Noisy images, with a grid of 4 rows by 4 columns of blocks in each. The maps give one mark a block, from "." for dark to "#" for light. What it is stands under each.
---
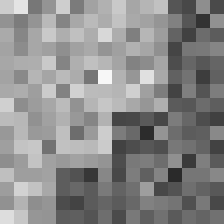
# # # .
# # # .
# # . .
# . . .
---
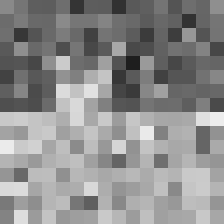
. . . .
. # . .
# # # #
# # # #
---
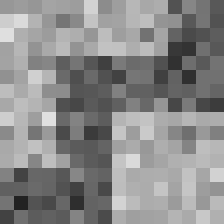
# # # .
# . . .
# . # #
. . # #
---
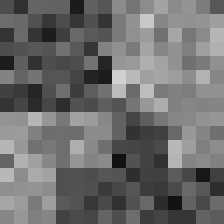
. . # #
. . # #
# # . #
# . . .
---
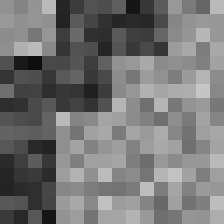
# . . #
. . # #
. # # #
. # # #
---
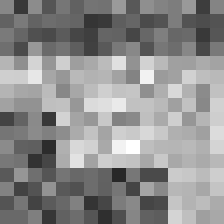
. . . .
# # # #
. # # #
. . . #
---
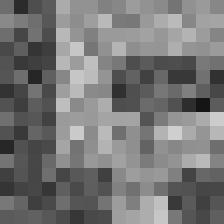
. # # #
. # . .
. # # #
. . # .
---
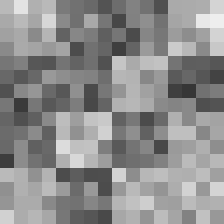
# . . #
. . # .
. # . #
# . # #
